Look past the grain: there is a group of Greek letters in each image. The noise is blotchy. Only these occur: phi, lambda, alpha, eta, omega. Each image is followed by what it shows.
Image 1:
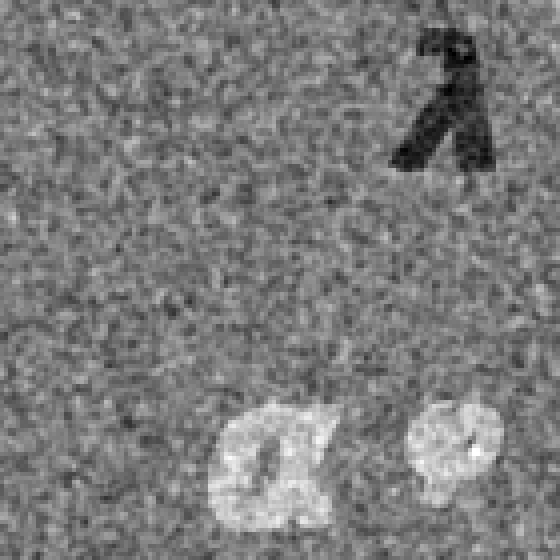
top right: dark lambda; bottom middle: light alpha; bottom right: light phi
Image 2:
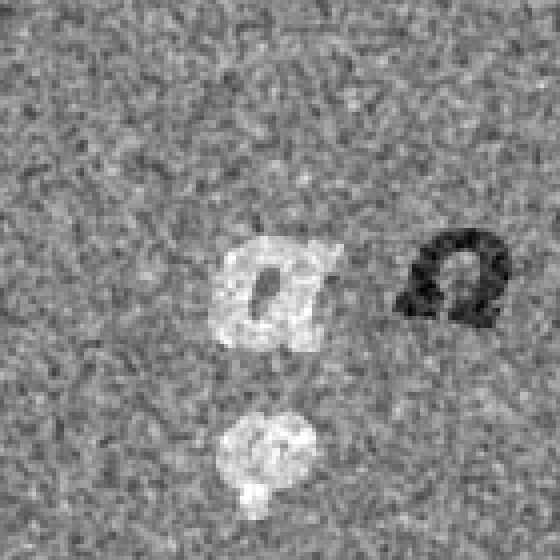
centre: light alpha; middle right: dark omega; bottom middle: light phi
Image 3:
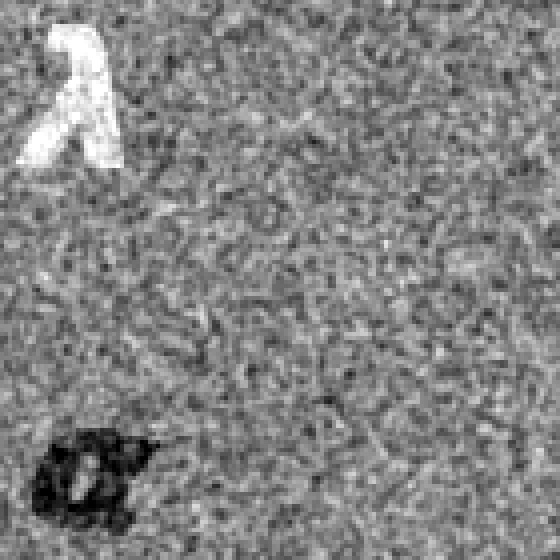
top left: light lambda; bottom left: dark alpha
